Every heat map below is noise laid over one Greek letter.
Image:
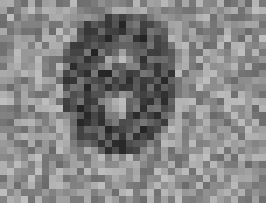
dark theta
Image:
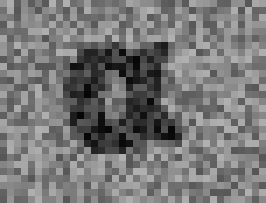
dark alpha
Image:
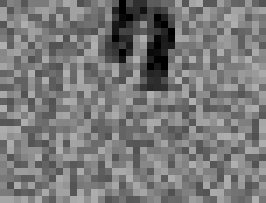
dark eta, top middle
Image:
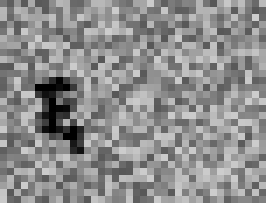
dark xi, middle left
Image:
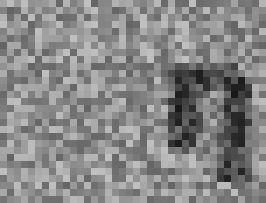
dark eta
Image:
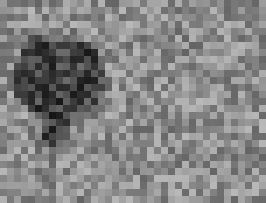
dark phi
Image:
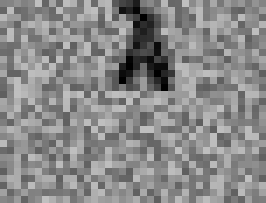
dark lambda, top middle
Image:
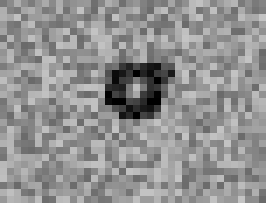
dark sigma, centre
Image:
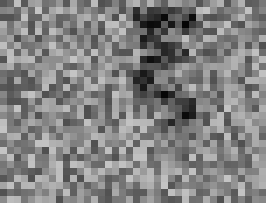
dark xi
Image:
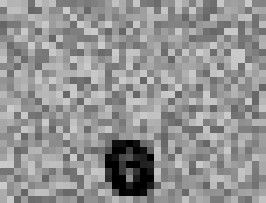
dark theta, bottom middle
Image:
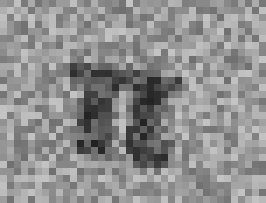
dark pi
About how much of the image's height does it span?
half
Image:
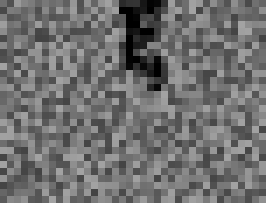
dark xi, top middle
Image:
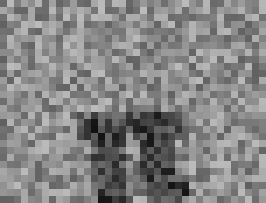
dark pi, bottom middle
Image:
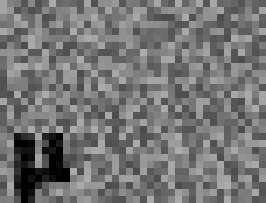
dark mu, bottom left
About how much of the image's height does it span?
a third
